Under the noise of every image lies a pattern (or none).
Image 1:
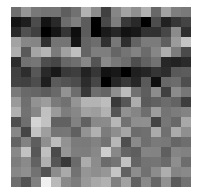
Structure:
bands of rows
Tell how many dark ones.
2
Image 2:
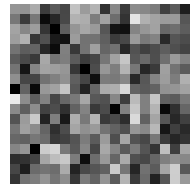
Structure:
a checkerboard
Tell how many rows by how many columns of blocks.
4 by 6
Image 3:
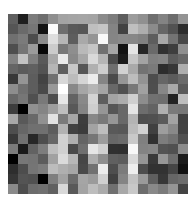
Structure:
bands of columns
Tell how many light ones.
3
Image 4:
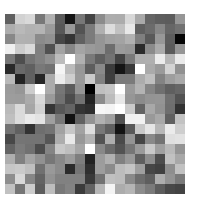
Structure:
a checkerboard
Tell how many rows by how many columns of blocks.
5 by 4
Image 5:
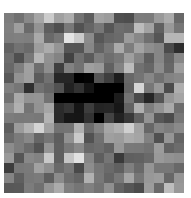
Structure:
one block
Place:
centre
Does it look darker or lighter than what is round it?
darker
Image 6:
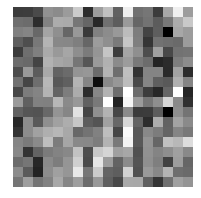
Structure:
bands of columns
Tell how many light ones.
5
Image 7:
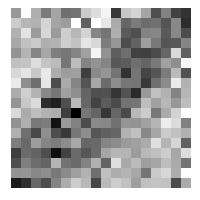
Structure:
a diagonal band
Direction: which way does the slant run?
bottom left to top right
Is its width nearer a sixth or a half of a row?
a half
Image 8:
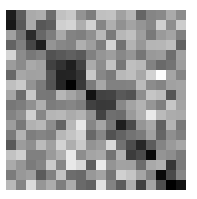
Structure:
blocks along the diagonal
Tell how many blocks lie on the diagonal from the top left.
7
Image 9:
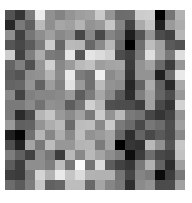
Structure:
bands of columns
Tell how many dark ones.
3
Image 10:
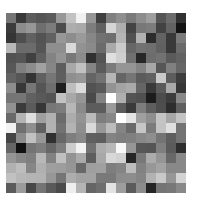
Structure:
bands of rows crossing bands of columns
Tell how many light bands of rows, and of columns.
2 and 2
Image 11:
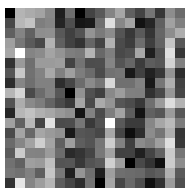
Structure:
bands of columns
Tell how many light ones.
4
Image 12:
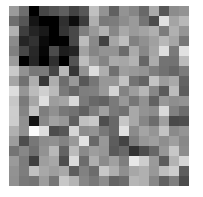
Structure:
one block
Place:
top left
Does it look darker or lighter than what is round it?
darker
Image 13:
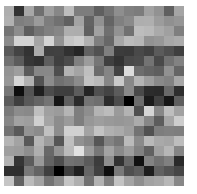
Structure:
bands of rows
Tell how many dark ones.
3
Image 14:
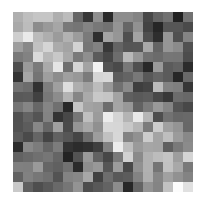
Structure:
a diagonal band
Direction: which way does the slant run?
top left to bottom right
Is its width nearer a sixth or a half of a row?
a half
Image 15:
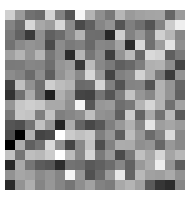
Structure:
only noise
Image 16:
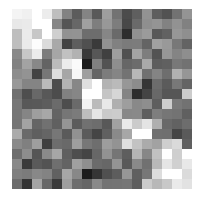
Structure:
blocks along the diagonal
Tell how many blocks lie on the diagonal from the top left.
5
